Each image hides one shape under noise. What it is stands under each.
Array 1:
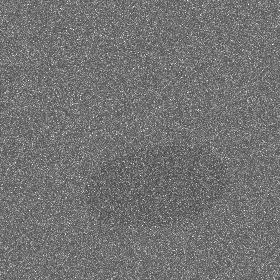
ellipse
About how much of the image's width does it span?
half
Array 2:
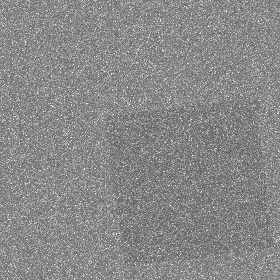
square
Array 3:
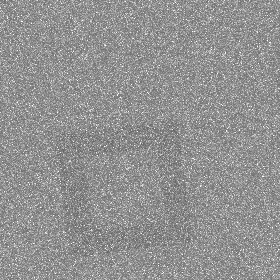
square frame
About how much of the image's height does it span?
half
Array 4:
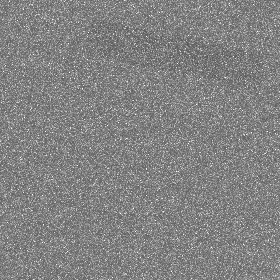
bar
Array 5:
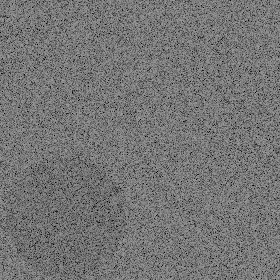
disc
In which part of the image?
bottom left
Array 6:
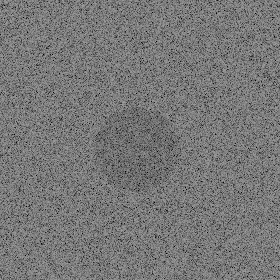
disc
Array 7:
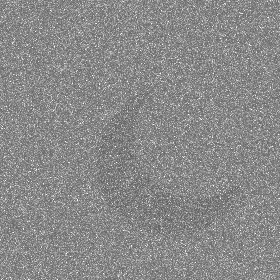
crescent
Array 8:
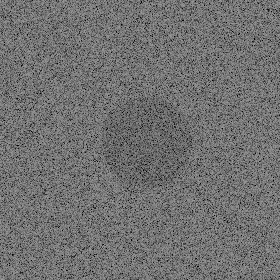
disc
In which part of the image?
centre
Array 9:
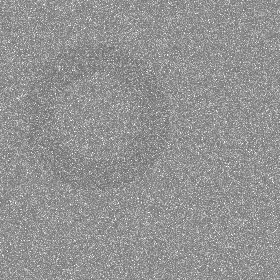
ring
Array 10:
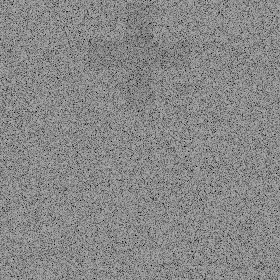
cross
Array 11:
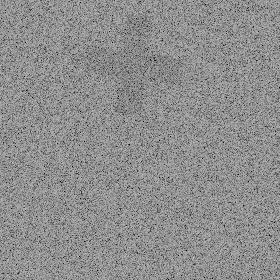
cross
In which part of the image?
top middle
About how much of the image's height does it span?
a third
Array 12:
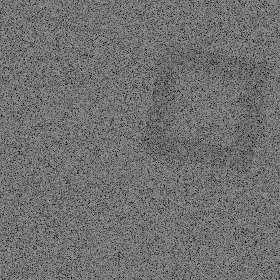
square frame
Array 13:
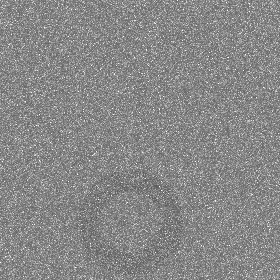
ring
